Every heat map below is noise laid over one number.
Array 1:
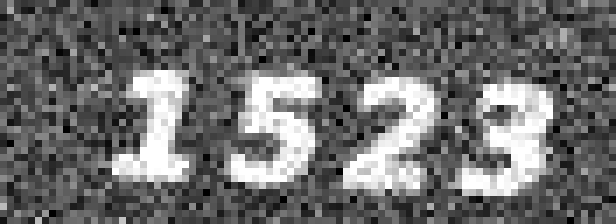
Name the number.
1523
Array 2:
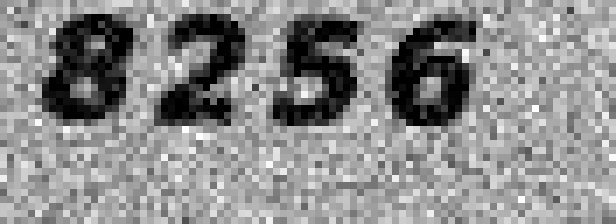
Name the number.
8256
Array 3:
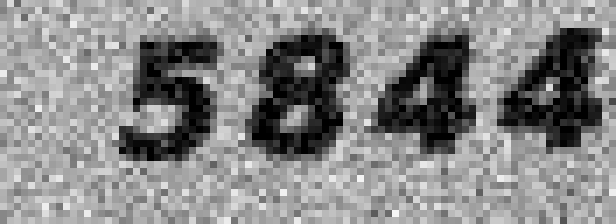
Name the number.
5844
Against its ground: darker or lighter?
darker
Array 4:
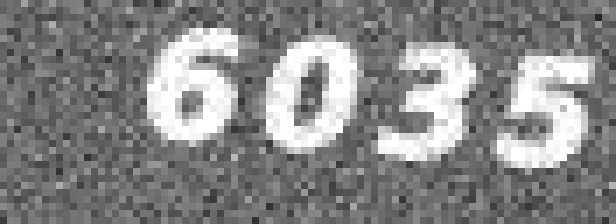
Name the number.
6035
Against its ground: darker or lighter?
lighter
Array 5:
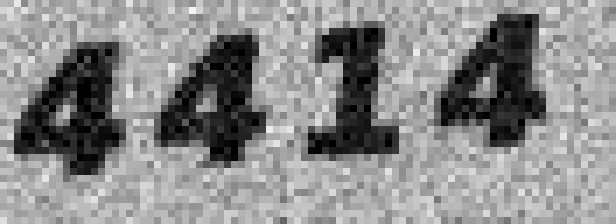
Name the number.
4414
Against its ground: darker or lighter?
darker
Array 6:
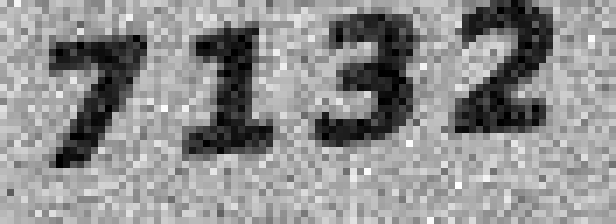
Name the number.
7132
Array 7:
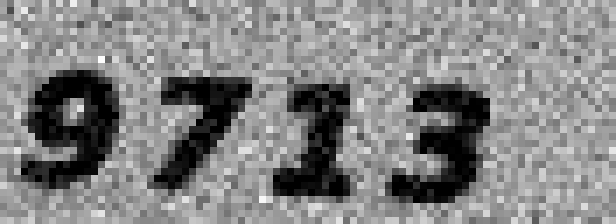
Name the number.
9713
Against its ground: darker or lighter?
darker
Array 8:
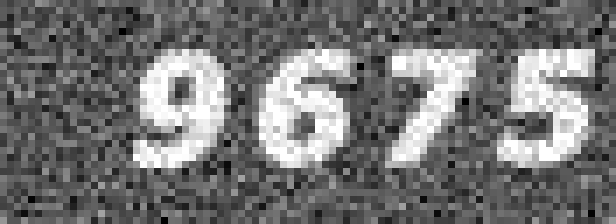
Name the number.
9675
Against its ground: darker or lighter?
lighter
